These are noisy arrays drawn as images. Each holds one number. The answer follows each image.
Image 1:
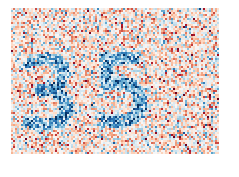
35
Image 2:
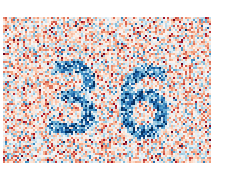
36
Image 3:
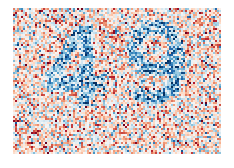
49
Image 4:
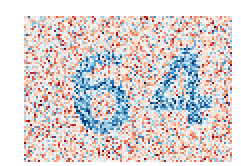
64
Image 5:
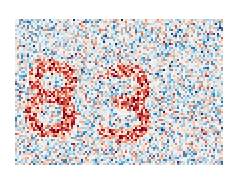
83
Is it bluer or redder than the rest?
redder
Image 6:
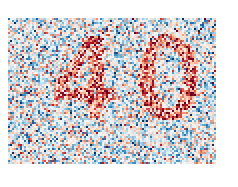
40
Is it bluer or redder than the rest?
redder
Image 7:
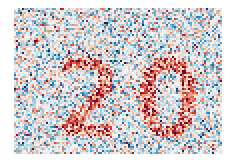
20
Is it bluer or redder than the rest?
redder
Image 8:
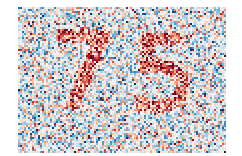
75
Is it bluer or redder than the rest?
redder
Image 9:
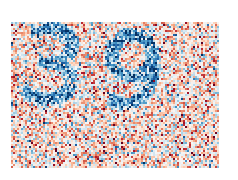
39
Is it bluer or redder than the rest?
bluer
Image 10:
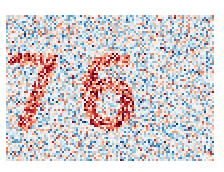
76
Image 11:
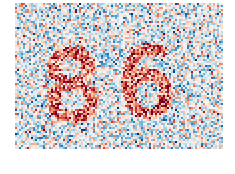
86
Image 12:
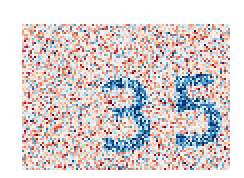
35
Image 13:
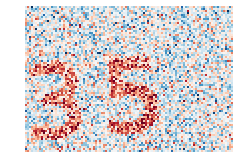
35
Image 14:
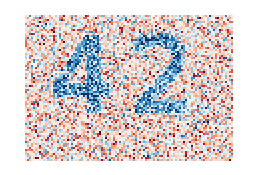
42
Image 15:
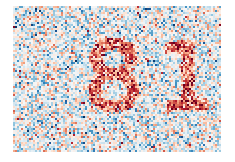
81
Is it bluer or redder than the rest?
redder
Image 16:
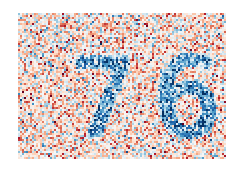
76
